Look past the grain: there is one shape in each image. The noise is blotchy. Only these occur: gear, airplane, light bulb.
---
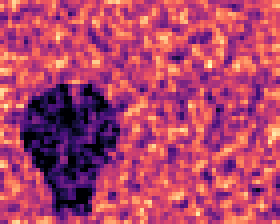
light bulb
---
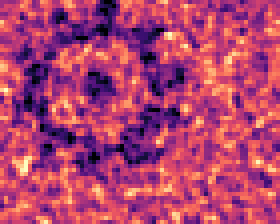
gear
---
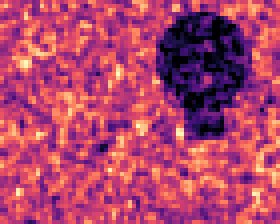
light bulb
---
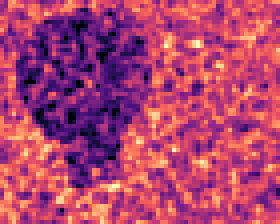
light bulb
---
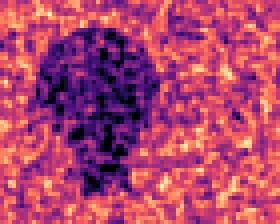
light bulb
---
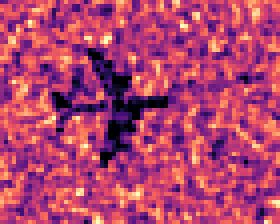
airplane
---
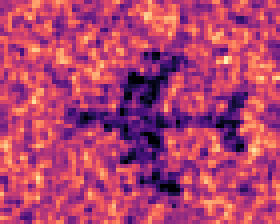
airplane
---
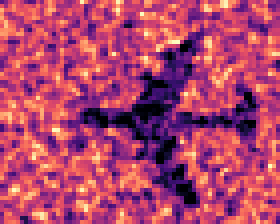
airplane
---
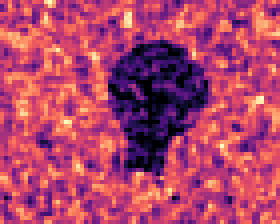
light bulb
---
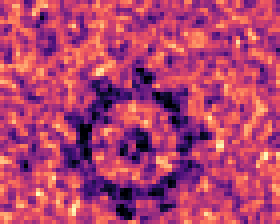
gear
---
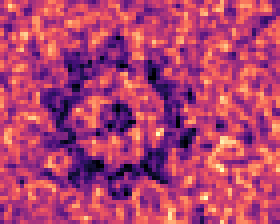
gear
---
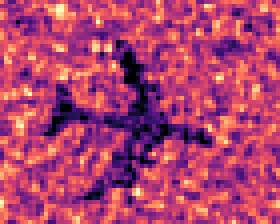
airplane
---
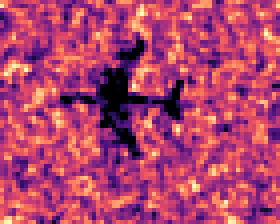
airplane
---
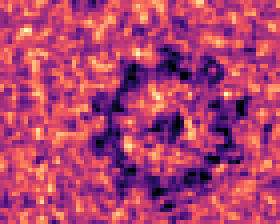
gear
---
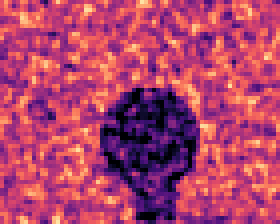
light bulb
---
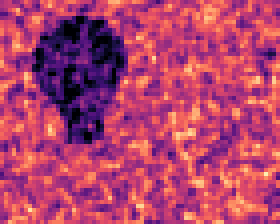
light bulb
